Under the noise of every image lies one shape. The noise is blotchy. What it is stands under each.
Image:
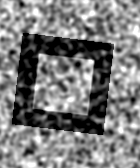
dark square frame
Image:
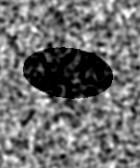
dark ellipse
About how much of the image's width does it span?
two thirds
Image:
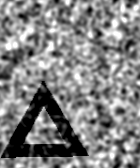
dark triangle frame
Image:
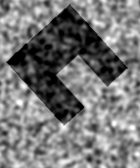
dark square with a notch
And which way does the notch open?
down and right
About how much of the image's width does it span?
nearly all
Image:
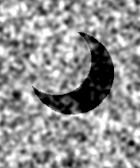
dark crescent
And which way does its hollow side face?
up and left
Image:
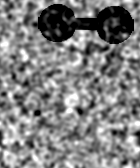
dark dumbbell
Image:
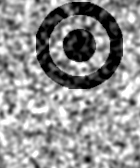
dark bullseye
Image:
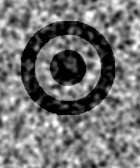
dark bullseye
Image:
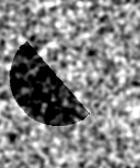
dark half disc
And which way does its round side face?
down and left
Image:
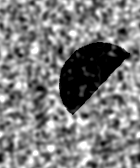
dark half disc
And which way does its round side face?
up and left
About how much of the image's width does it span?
half
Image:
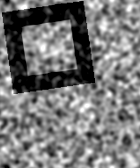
dark square frame
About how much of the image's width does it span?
two thirds
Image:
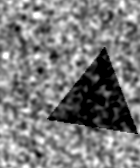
dark triangle
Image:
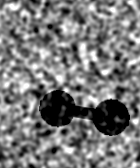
dark dumbbell
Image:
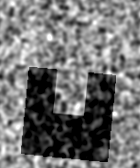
dark square with a notch
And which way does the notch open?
up
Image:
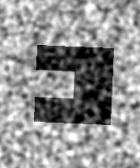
dark square with a notch
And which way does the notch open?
left
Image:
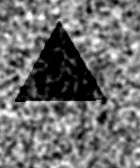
dark triangle
